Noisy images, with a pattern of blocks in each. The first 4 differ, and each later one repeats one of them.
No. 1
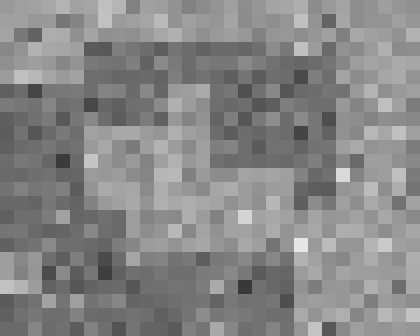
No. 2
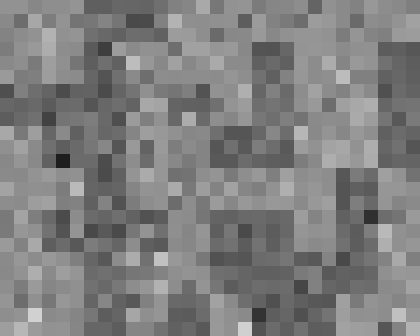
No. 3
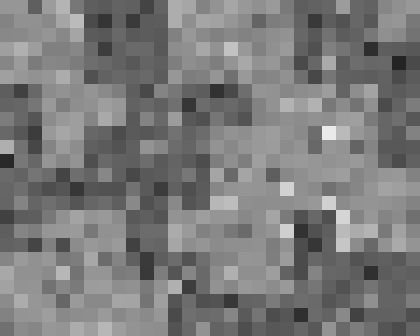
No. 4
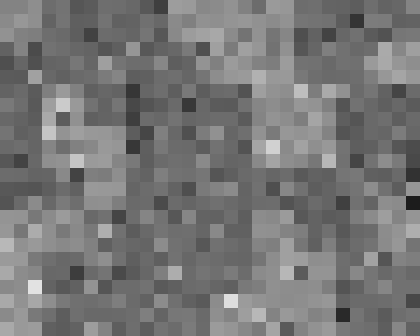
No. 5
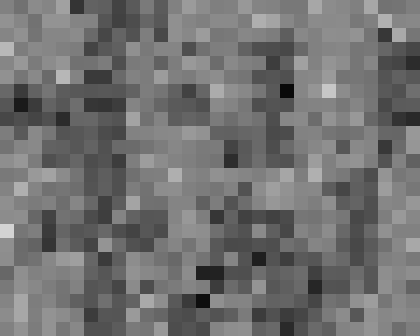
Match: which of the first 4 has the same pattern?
2
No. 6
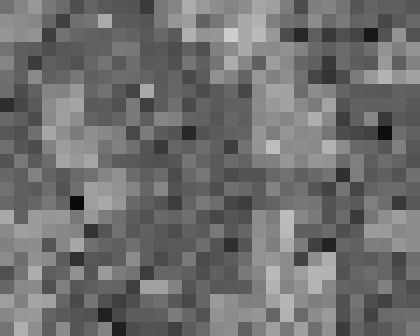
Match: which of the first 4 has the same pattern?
4
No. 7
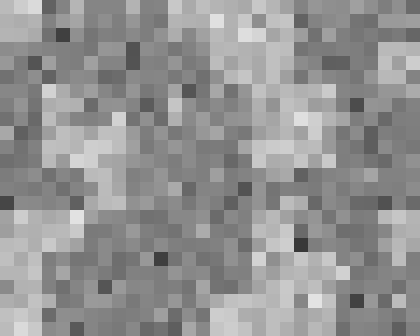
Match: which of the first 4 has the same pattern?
4
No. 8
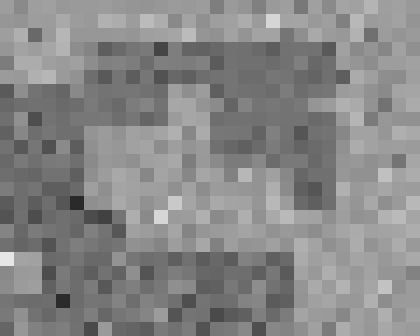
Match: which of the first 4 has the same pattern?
1
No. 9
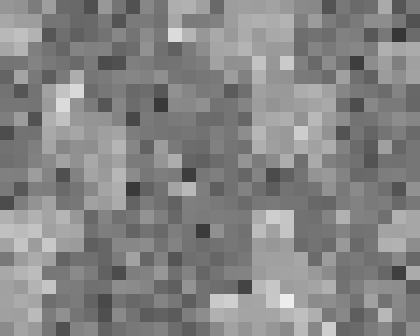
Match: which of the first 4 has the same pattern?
4
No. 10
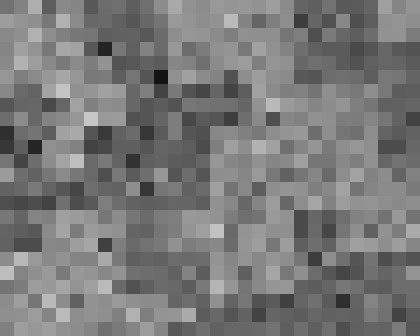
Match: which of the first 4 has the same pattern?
3
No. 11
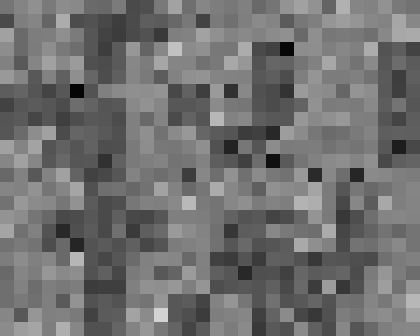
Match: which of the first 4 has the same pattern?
2
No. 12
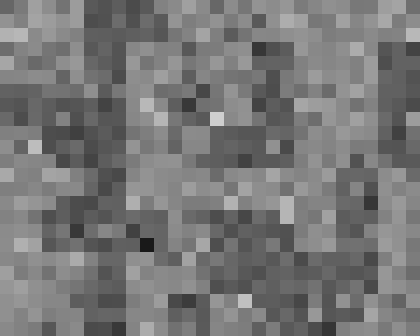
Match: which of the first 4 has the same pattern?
2
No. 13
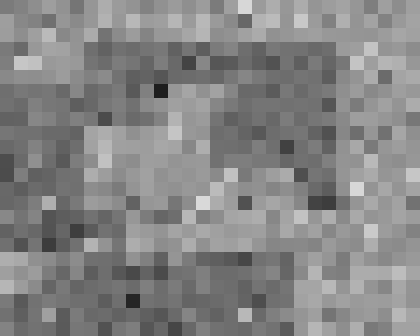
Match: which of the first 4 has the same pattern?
1
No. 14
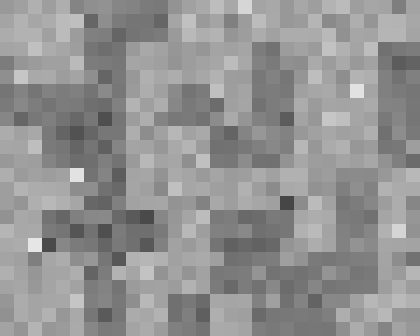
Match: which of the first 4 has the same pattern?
2
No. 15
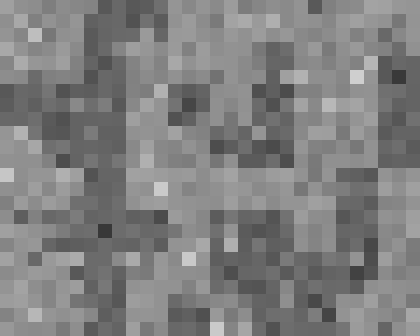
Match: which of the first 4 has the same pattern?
2
